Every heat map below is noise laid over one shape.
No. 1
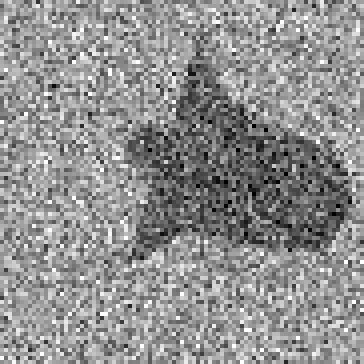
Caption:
dark bell
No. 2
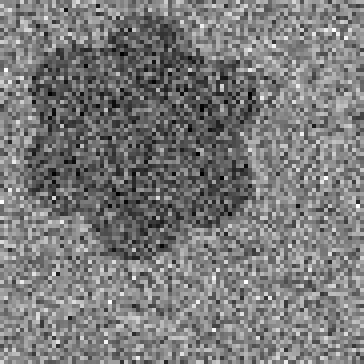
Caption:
dark flower
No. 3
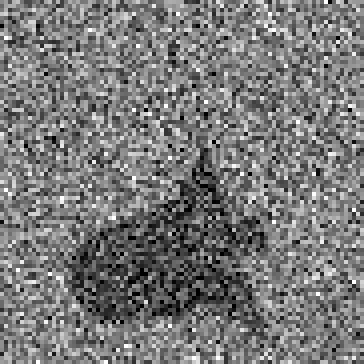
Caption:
dark bell
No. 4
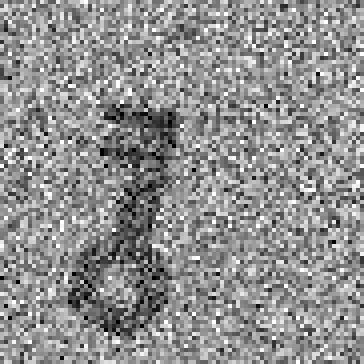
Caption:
dark key
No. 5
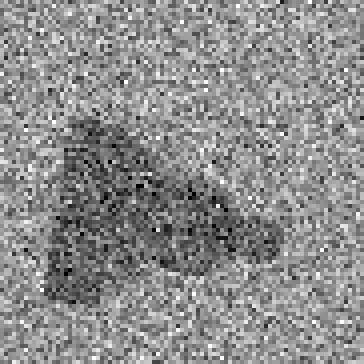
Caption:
dark chess pawn
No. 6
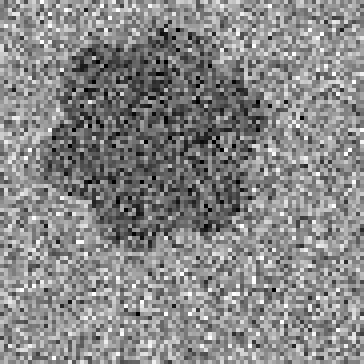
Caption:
dark flower
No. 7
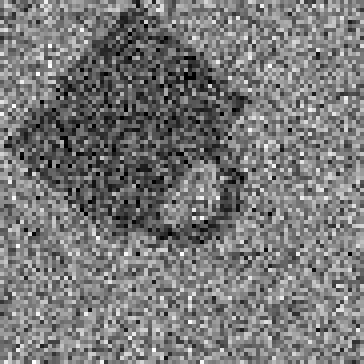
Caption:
dark cup
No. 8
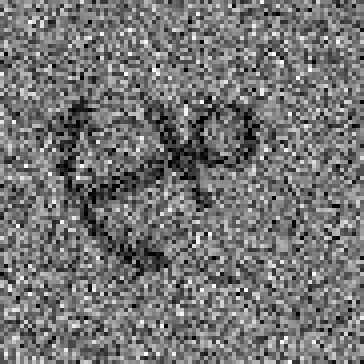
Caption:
dark anchor
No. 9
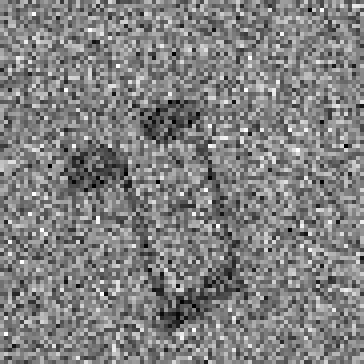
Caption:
dark pair of musical notes
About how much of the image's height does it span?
two thirds
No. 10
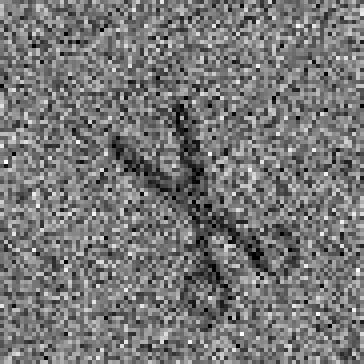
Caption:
dark pair of scissors
